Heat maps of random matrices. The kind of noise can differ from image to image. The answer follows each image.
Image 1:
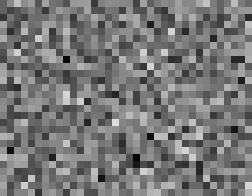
independent entries
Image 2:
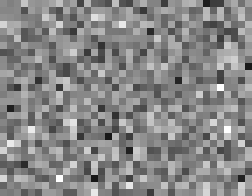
low rank plus noise
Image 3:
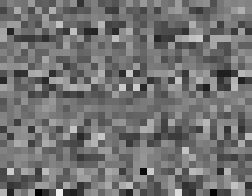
rows of uneven size
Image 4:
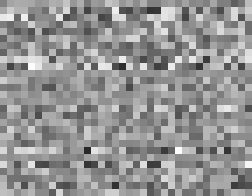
rows of uneven size
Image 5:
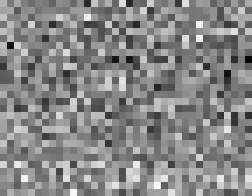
low rank plus noise
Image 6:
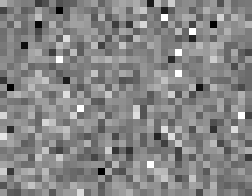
heavy tails
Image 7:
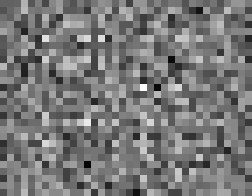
low rank plus noise
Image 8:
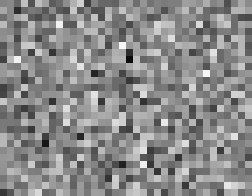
independent entries
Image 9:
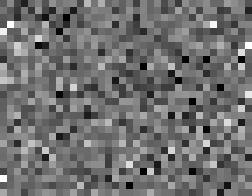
heavy tails
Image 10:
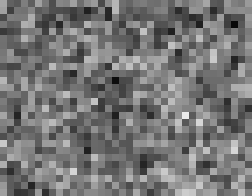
blotchy
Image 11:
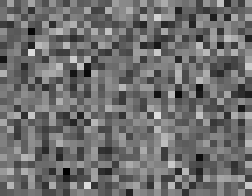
low rank plus noise
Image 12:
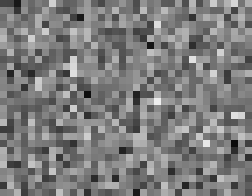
independent entries
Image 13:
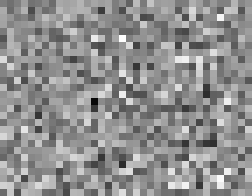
low rank plus noise
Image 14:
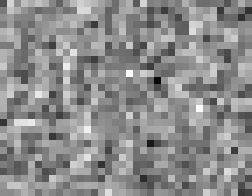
blotchy
